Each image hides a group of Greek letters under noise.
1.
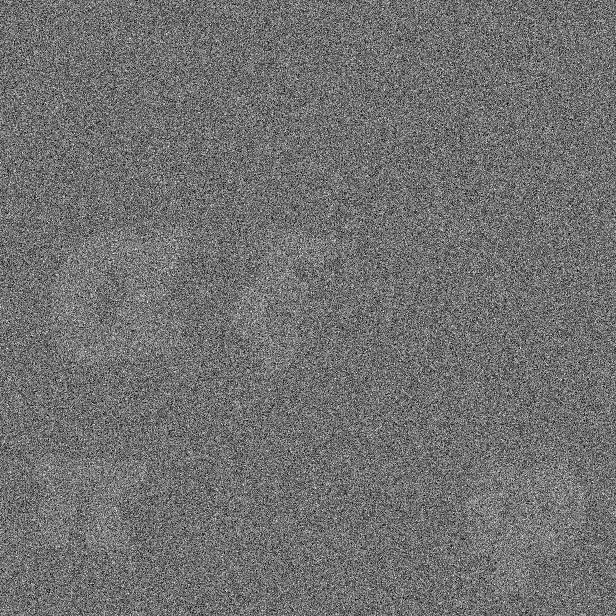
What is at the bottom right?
phi
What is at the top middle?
nothing
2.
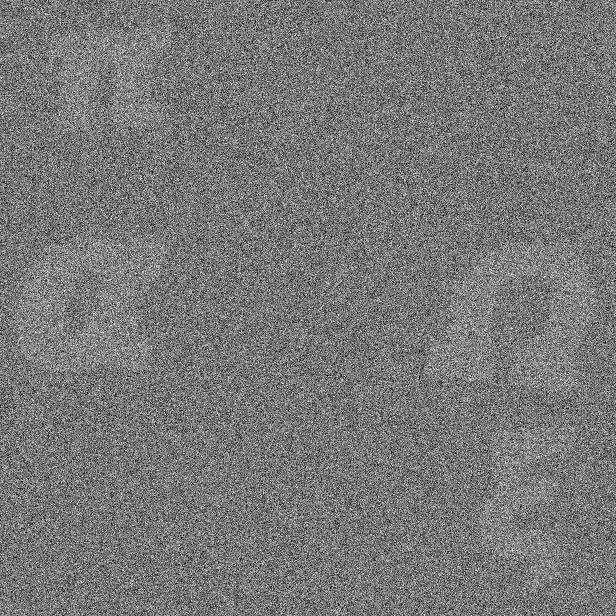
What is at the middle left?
alpha
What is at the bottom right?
xi
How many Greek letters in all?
4
